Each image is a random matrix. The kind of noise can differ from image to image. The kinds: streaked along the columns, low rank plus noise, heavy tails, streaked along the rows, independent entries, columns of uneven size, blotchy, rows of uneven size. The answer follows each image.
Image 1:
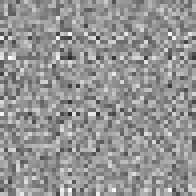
low rank plus noise
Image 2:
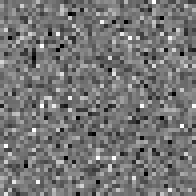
heavy tails
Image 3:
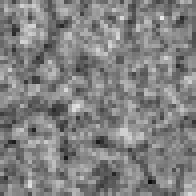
blotchy
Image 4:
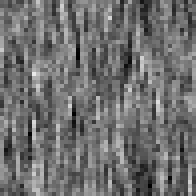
streaked along the columns
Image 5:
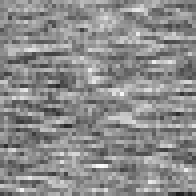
streaked along the rows
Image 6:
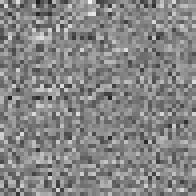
low rank plus noise
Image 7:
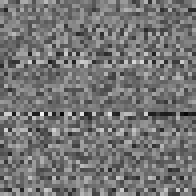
rows of uneven size
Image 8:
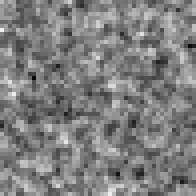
blotchy
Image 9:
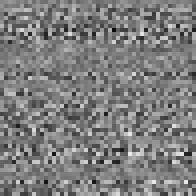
rows of uneven size
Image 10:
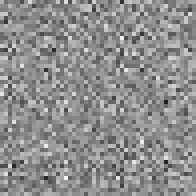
low rank plus noise
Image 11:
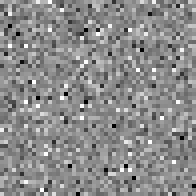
heavy tails
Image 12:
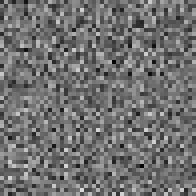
low rank plus noise
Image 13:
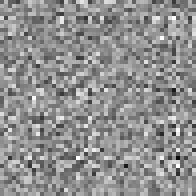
low rank plus noise
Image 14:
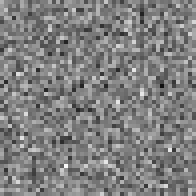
independent entries
